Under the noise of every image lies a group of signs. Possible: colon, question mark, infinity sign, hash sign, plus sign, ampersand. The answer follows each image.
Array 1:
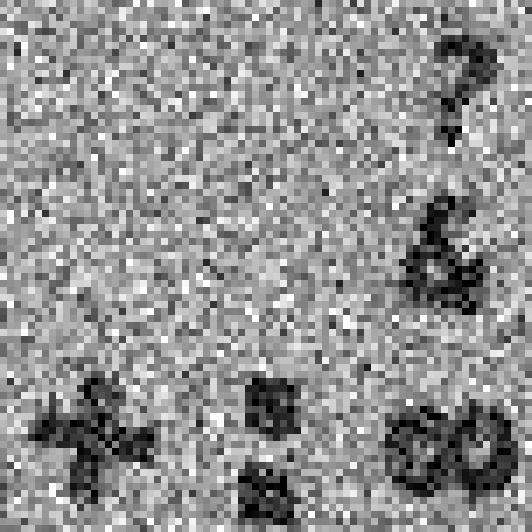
top right: question mark; middle right: ampersand; bottom left: plus sign; bottom middle: colon; bottom right: infinity sign
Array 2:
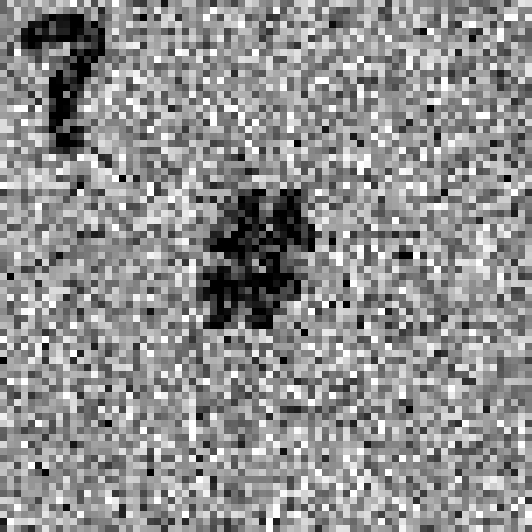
top left: question mark; centre: hash sign
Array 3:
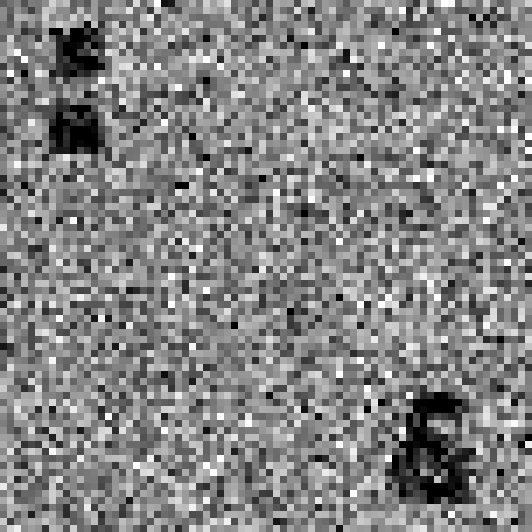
top left: colon; bottom right: ampersand
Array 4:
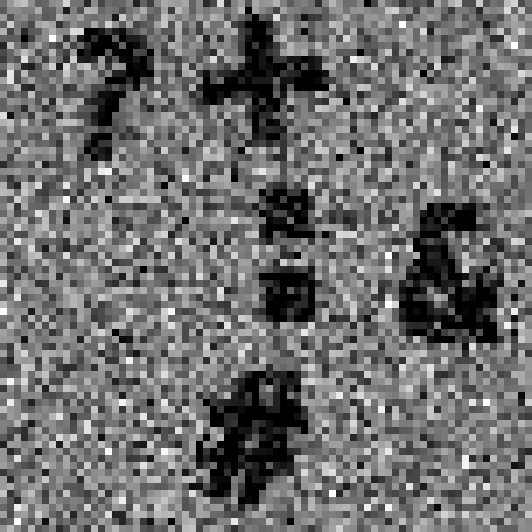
top left: question mark; top middle: plus sign; centre: colon; middle right: ampersand; bottom middle: hash sign
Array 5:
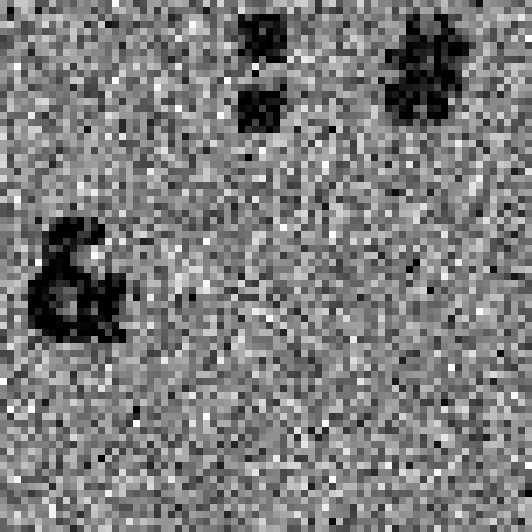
top middle: colon; top right: hash sign; middle left: ampersand
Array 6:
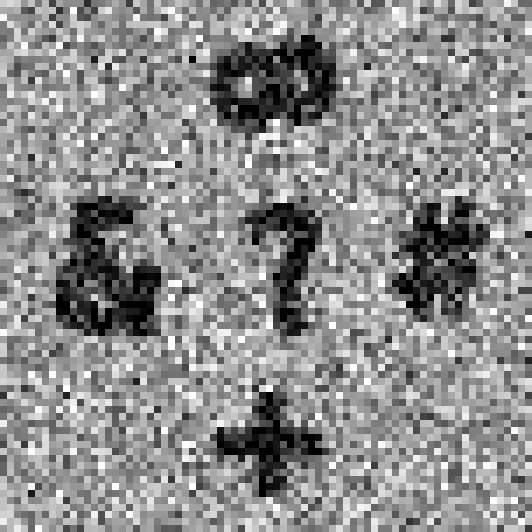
top middle: infinity sign; middle left: ampersand; centre: question mark; middle right: hash sign; bottom middle: plus sign
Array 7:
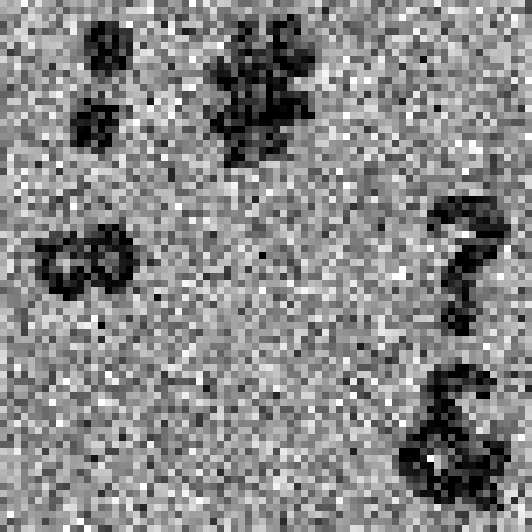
top left: colon; top middle: hash sign; middle left: infinity sign; middle right: question mark; bottom right: ampersand
